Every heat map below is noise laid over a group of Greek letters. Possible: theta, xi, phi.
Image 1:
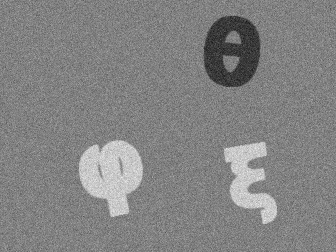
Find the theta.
top right
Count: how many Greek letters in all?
3
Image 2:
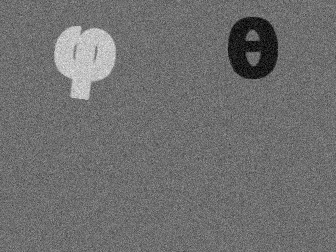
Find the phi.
top left
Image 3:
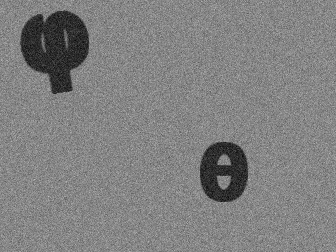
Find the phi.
top left
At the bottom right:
theta
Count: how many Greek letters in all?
2
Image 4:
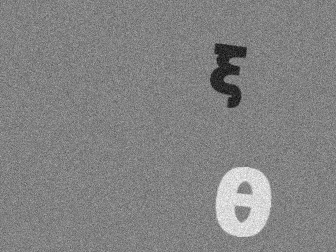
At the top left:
nothing
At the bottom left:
nothing
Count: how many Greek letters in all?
2
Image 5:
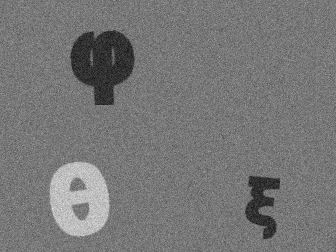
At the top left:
phi
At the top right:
nothing
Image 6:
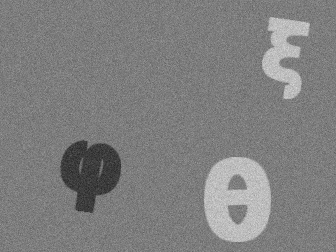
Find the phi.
bottom left
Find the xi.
top right
